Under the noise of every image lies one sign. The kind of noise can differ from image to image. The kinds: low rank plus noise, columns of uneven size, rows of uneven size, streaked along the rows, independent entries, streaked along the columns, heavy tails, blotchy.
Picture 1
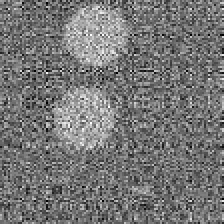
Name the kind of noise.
low rank plus noise
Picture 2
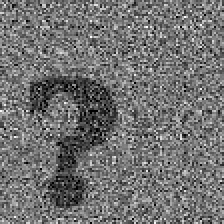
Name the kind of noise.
low rank plus noise
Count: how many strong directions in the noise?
five to eight
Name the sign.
question mark
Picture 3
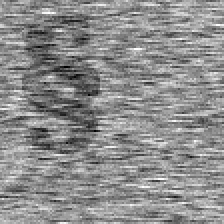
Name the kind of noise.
streaked along the rows
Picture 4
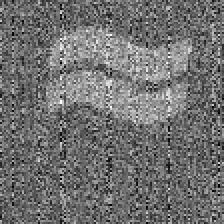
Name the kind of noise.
columns of uneven size
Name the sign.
approximately sign
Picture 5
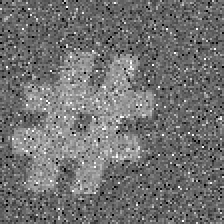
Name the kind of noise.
heavy tails
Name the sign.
hash sign
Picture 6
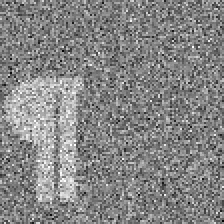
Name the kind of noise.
independent entries
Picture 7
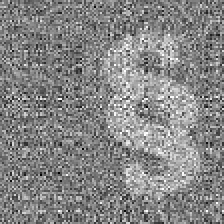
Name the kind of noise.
low rank plus noise
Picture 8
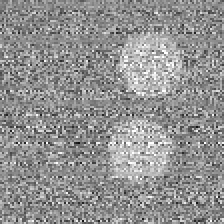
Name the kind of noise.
rows of uneven size
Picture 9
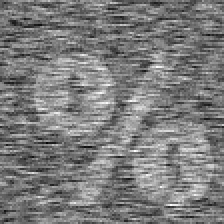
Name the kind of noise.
streaked along the rows
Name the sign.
percent sign
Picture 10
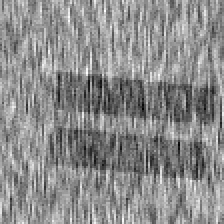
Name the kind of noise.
streaked along the columns
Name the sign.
equals sign
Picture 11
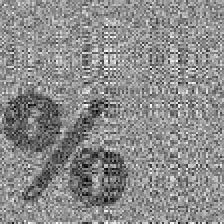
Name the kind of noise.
low rank plus noise
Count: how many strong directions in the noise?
one
